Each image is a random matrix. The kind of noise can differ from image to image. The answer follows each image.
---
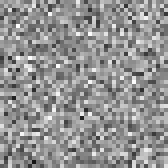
independent entries
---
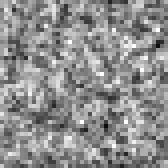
blotchy
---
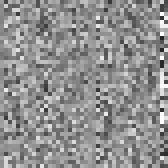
columns of uneven size
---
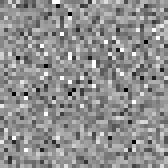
heavy tails
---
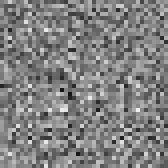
low rank plus noise
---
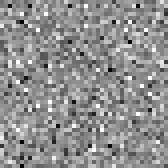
heavy tails
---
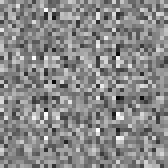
low rank plus noise
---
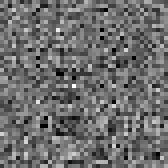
low rank plus noise
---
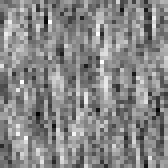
streaked along the columns
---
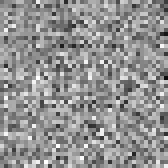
low rank plus noise
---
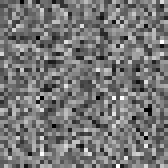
low rank plus noise
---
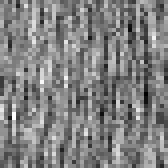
streaked along the columns
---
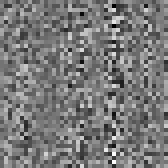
columns of uneven size
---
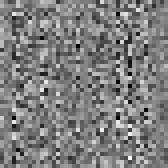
columns of uneven size
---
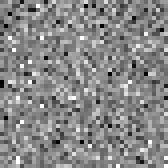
heavy tails
